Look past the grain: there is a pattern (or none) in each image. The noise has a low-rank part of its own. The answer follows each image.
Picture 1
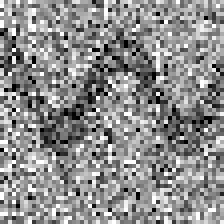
a wavy band
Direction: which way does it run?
left to right
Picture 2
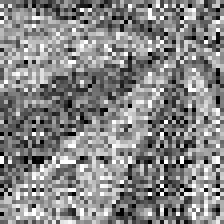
spokes from one point
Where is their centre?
top right
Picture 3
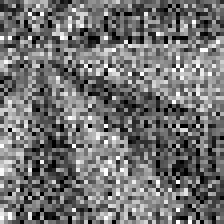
spokes from one point
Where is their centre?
top left
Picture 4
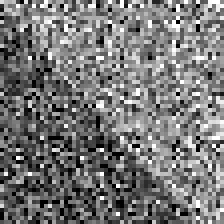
a sharp edge
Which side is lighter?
top right
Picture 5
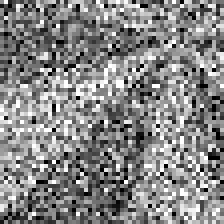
spokes from one point
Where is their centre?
top right
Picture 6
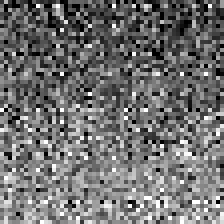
a smooth slope
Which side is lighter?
bottom
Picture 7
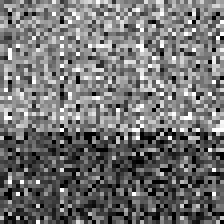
a sharp edge
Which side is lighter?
top
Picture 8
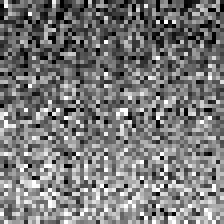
a smooth slope
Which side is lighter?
bottom
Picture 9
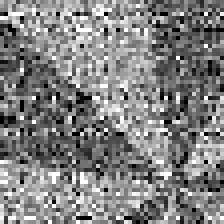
spokes from one point
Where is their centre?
bottom right
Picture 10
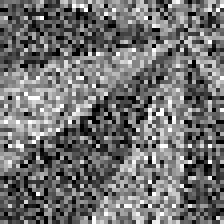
spokes from one point
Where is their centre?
top right
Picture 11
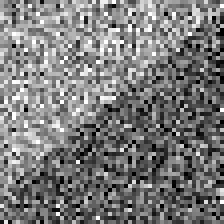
a sharp edge
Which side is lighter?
top left
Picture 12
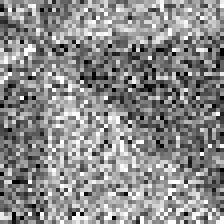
spokes from one point
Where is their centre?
top left
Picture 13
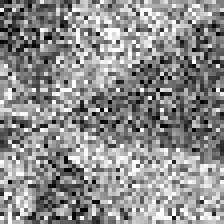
spokes from one point
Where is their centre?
middle left
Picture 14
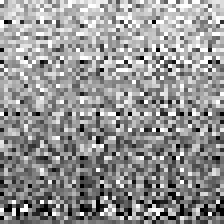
a smooth slope
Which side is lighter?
top
